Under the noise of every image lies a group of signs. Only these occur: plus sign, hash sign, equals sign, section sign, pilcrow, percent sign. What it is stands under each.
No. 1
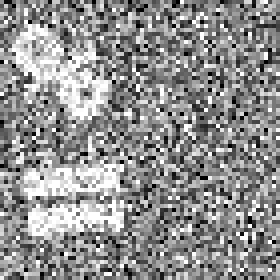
top left: percent sign; bottom left: equals sign
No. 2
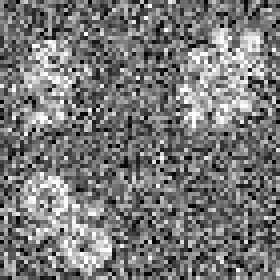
top left: section sign; top right: hash sign; bottom left: percent sign
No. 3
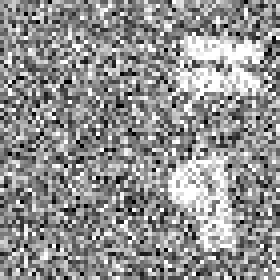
top right: equals sign; bottom right: pilcrow
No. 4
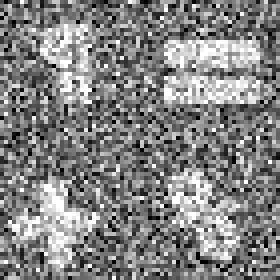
top left: pilcrow; top right: equals sign; bottom left: plus sign; bottom right: percent sign
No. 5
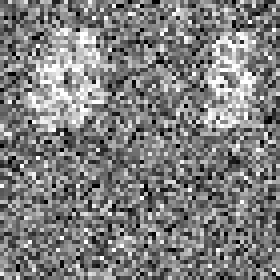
top left: hash sign; top right: section sign
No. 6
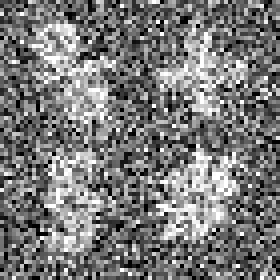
top left: percent sign; top right: plus sign; bottom left: section sign; bottom right: hash sign
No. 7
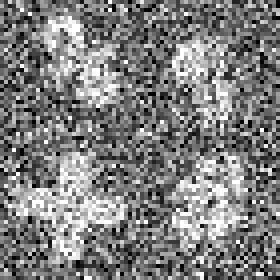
top left: percent sign; top right: pilcrow; bottom left: plus sign; bottom right: hash sign
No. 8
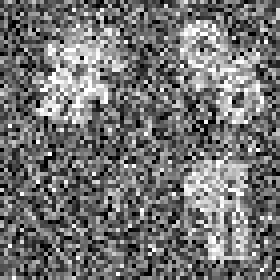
top left: hash sign; top right: percent sign; bottom right: pilcrow
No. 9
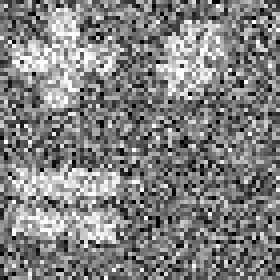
top left: plus sign; top right: hash sign; bottom left: equals sign
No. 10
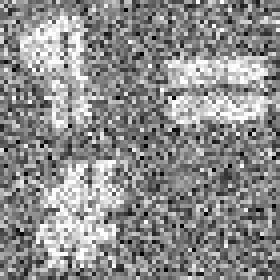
top left: pilcrow; top right: equals sign; bottom left: hash sign
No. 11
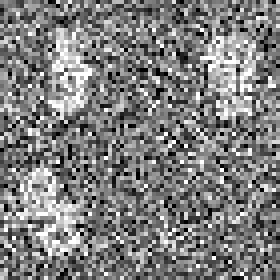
top left: section sign; top right: pilcrow; bottom left: percent sign
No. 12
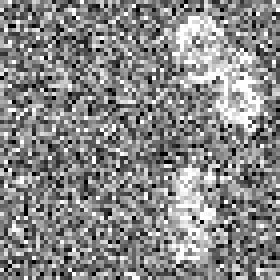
top right: percent sign; bottom right: section sign
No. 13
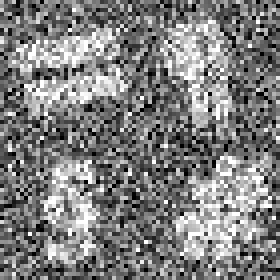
top left: equals sign; top right: pilcrow; bottom left: section sign; bottom right: hash sign
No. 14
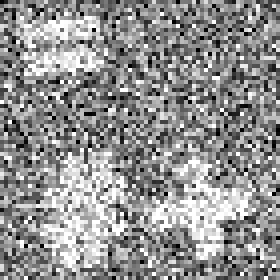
top left: equals sign; bottom left: hash sign; bottom right: plus sign
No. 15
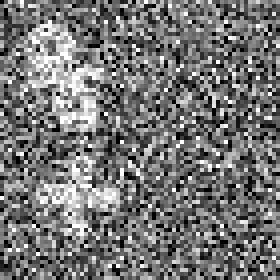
top left: percent sign; bottom left: plus sign
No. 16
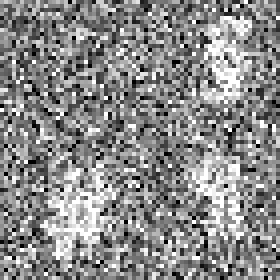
top right: section sign; bottom left: hash sign; bottom right: pilcrow
